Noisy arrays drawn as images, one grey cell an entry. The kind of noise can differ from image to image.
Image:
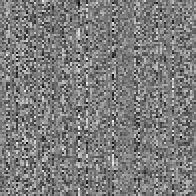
columns of uneven size
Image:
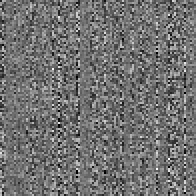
columns of uneven size
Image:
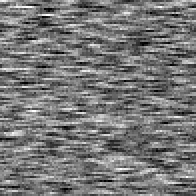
streaked along the rows
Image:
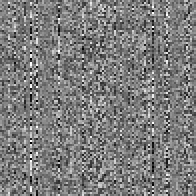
columns of uneven size
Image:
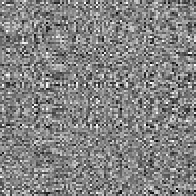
low rank plus noise
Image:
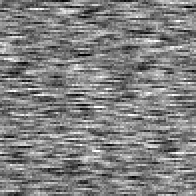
streaked along the rows
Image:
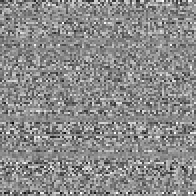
rows of uneven size
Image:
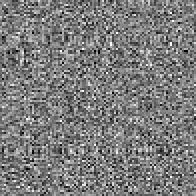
low rank plus noise
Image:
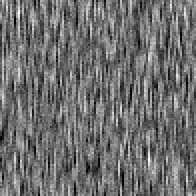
streaked along the columns
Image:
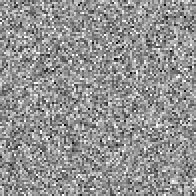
independent entries
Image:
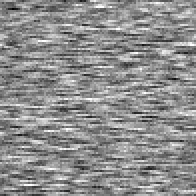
streaked along the rows
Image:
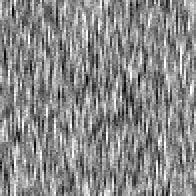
streaked along the columns
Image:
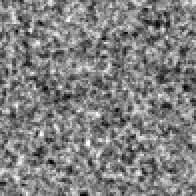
blotchy
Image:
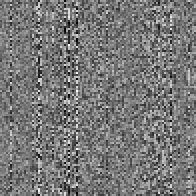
columns of uneven size
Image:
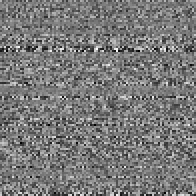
rows of uneven size
